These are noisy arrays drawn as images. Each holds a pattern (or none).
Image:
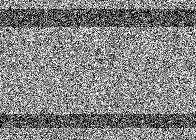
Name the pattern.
bands of rows
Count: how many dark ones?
2
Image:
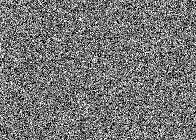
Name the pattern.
only noise
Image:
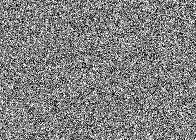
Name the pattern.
only noise
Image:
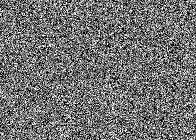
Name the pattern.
only noise
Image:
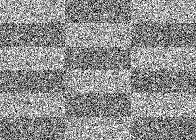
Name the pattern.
a checkerboard
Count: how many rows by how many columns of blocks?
6 by 3
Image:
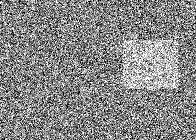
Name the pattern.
one block
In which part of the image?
middle right
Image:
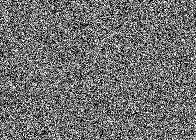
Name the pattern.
only noise
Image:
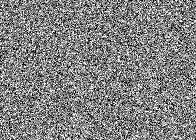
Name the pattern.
only noise
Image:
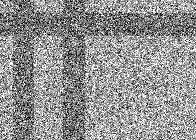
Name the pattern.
bands of rows crossing bands of columns
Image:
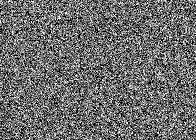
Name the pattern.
only noise
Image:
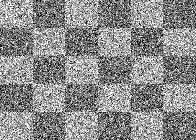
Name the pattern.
a checkerboard
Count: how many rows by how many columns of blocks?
5 by 6
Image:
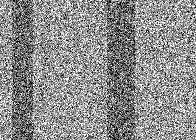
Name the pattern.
bands of columns
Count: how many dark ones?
2
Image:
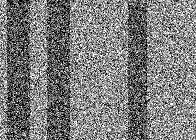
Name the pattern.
bands of columns
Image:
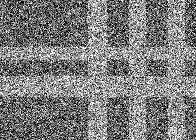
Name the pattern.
bands of rows crossing bands of columns
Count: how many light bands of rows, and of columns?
2 and 3
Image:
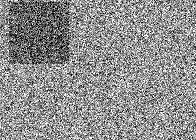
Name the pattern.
one block
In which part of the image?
top left
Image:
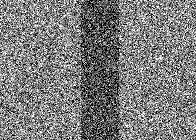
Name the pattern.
one band of columns
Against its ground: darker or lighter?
darker
